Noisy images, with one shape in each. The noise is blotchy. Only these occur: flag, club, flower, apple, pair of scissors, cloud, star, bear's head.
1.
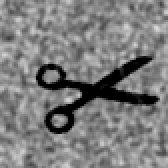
pair of scissors
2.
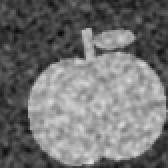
apple
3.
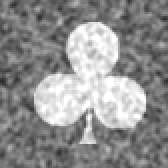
club
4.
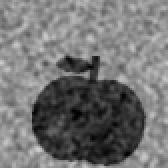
apple
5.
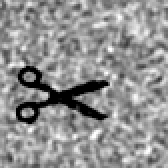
pair of scissors
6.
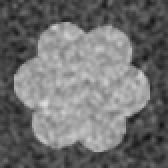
flower
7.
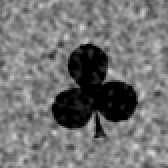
club
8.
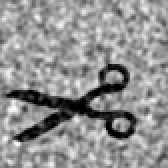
pair of scissors
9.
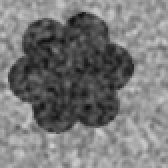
flower
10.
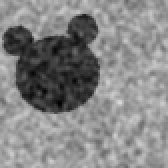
bear's head
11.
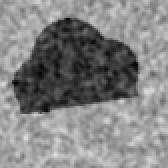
cloud
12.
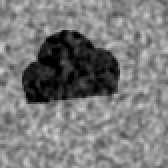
cloud
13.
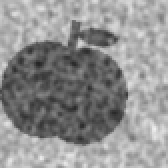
apple
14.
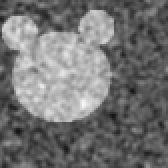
bear's head
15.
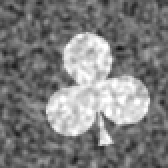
club
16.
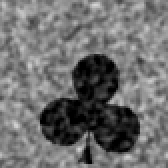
club
